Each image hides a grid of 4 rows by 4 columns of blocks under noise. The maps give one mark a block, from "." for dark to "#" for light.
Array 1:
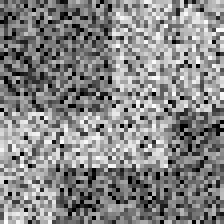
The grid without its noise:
. . # #
. . # #
# # # .
# . . .
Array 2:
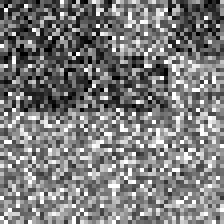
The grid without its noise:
. . # .
. . . #
# # # #
# # # #
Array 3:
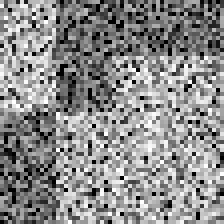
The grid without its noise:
# . . .
# . # #
. # # #
. # # #
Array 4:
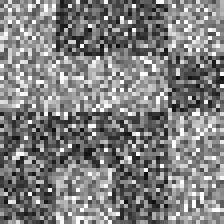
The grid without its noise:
# . . #
# # # .
. . . #
. # . #
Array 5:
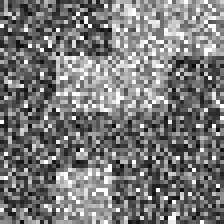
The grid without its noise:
. . # #
. # # .
. . . .
. # . .
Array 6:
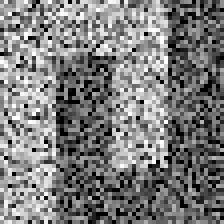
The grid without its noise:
# # # .
# . # .
# . # .
# . . .
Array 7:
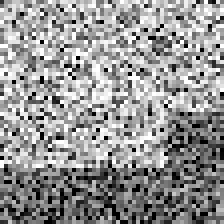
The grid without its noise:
# # # #
# # # #
# # # .
. . . .
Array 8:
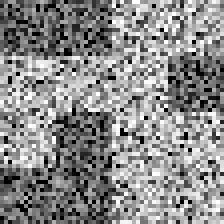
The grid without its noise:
. . # #
# # # .
# . # #
. . # #
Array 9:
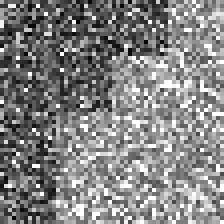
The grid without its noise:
. . . #
. . # #
. # # #
. # # #
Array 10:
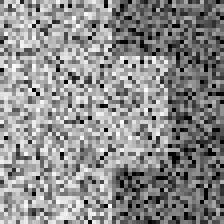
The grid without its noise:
# # . .
# # # .
# # # .
# # . .
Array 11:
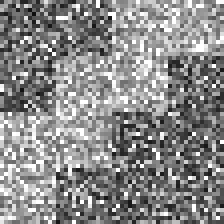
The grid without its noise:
. . # #
. # # .
# # . .
# . . .
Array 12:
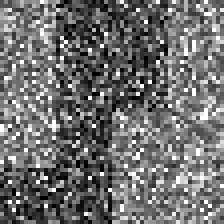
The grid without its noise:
# . . #
# . . #
# . # #
. . # #
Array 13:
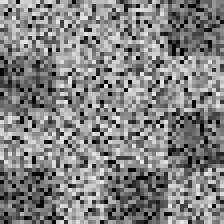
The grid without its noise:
# # # .
. # # #
# # # .
. # . #
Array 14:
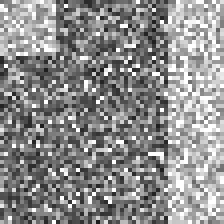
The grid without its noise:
# . . #
. . . #
. . . #
. . . #
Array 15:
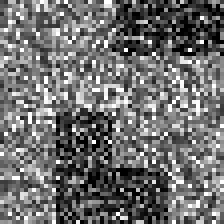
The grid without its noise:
# # . .
# # # #
# . # #
# . . #
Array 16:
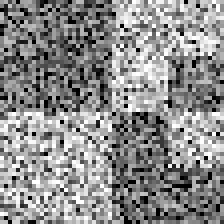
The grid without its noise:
. . # #
. . # .
# # . #
# # . .
